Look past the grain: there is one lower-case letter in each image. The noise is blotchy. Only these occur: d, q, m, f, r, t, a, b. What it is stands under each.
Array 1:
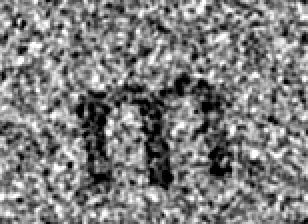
dark m
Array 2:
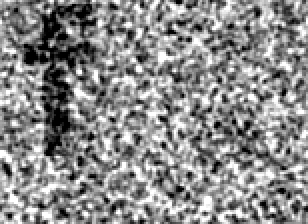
dark f
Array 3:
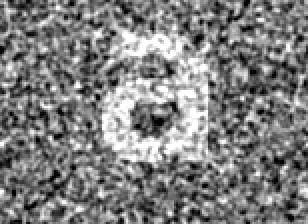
light a
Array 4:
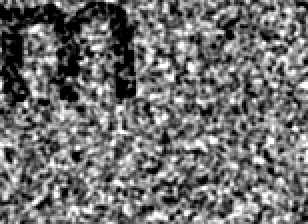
dark m, top left
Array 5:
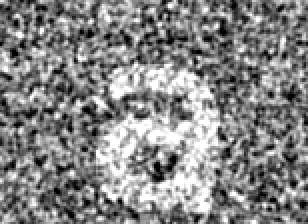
light a
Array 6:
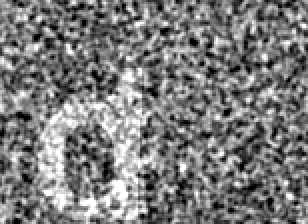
light d
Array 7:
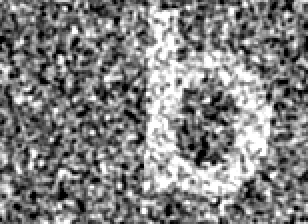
light b
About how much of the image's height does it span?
nearly all
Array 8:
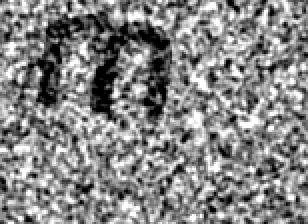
dark m
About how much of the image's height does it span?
half
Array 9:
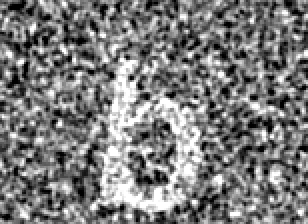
light b
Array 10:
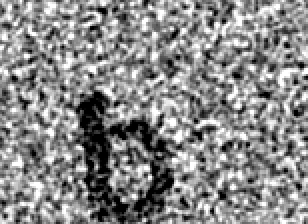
dark b
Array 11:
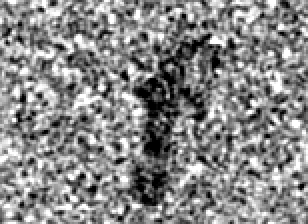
dark f
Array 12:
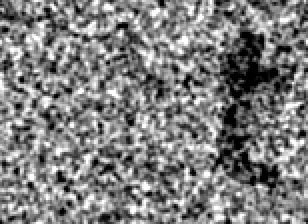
dark t
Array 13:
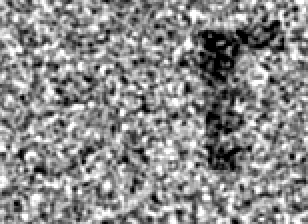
dark r
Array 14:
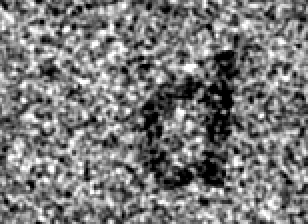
dark d
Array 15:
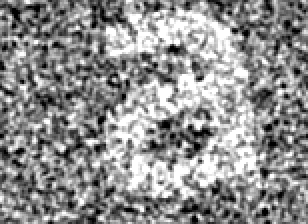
light a
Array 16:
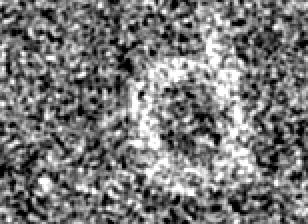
light d
